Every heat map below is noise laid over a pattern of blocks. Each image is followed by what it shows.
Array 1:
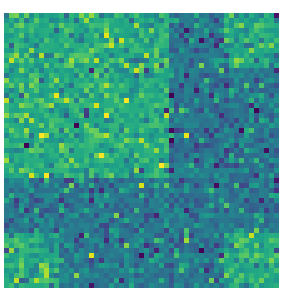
mirrored about the diagonal from the top left
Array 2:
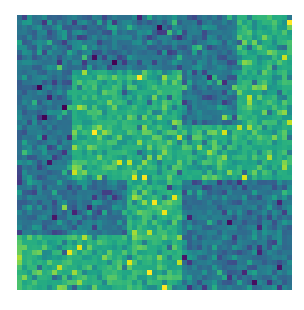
mirrored about the diagonal from the top left
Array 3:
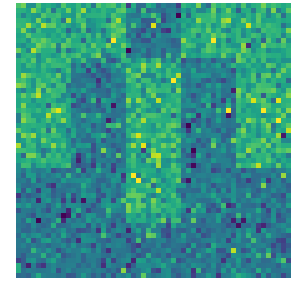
left and right mirror each other
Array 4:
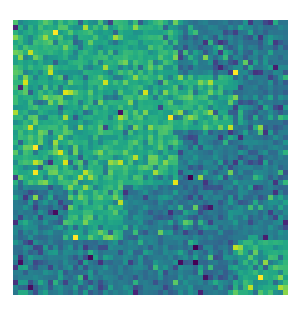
mirrored about the diagonal from the top left
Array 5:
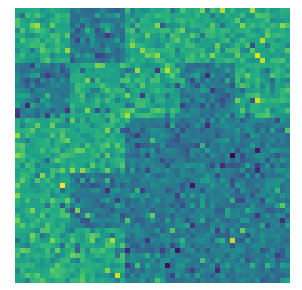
mirrored about the diagonal from the top left
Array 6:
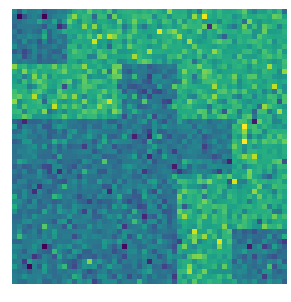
mirrored about the diagonal from the bottom left
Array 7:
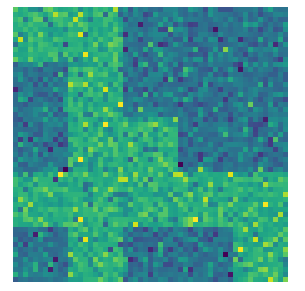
mirrored about the diagonal from the bottom left
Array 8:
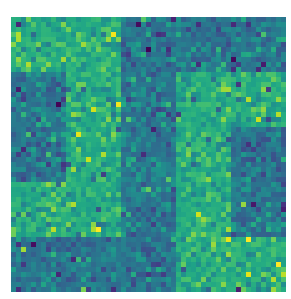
the same after a half turn
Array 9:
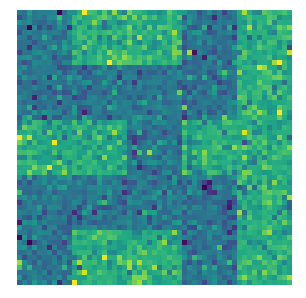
top and bottom mirror each other
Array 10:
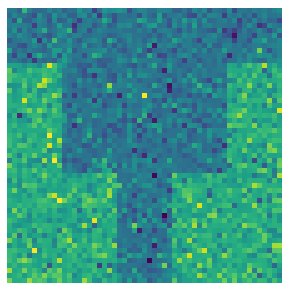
left and right mirror each other
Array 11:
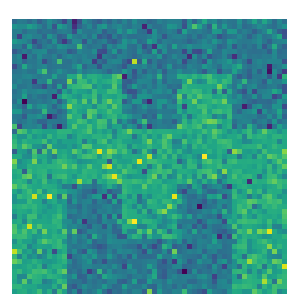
left and right mirror each other
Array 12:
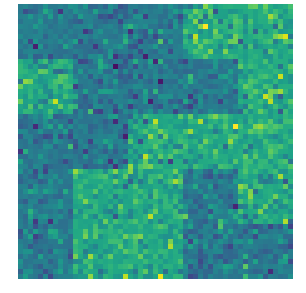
no symmetry
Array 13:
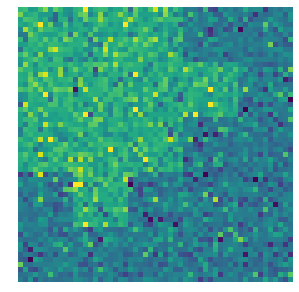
mirrored about the diagonal from the top left
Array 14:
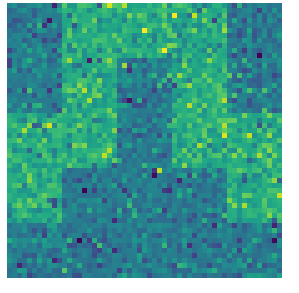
left and right mirror each other
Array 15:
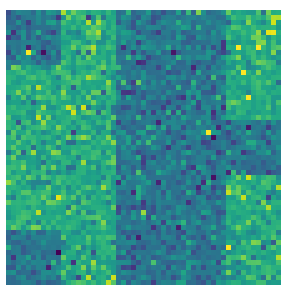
top and bottom mirror each other
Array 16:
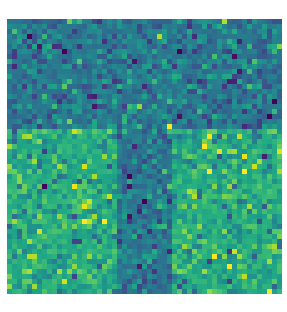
left and right mirror each other
